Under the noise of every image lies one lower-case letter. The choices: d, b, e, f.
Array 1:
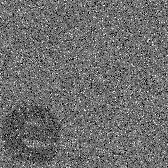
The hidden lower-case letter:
e
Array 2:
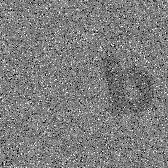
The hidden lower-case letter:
b
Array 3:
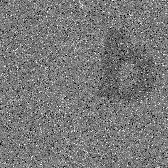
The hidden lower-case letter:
b
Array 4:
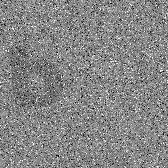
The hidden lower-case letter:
b
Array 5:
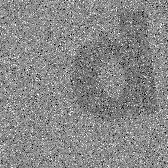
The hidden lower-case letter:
d
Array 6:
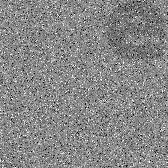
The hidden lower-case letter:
e
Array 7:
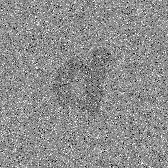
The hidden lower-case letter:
d
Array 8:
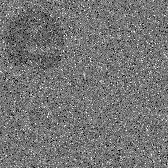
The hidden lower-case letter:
e
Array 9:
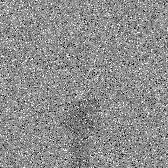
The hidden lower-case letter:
f
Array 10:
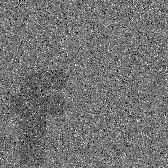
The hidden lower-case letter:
f
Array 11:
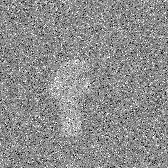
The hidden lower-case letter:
f
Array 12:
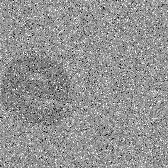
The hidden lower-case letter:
e
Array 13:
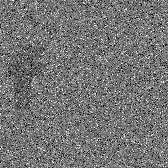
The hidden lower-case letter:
f
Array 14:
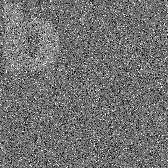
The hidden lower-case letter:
b
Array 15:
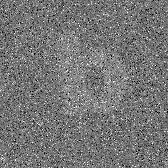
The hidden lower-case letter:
b
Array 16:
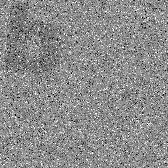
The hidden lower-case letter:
b
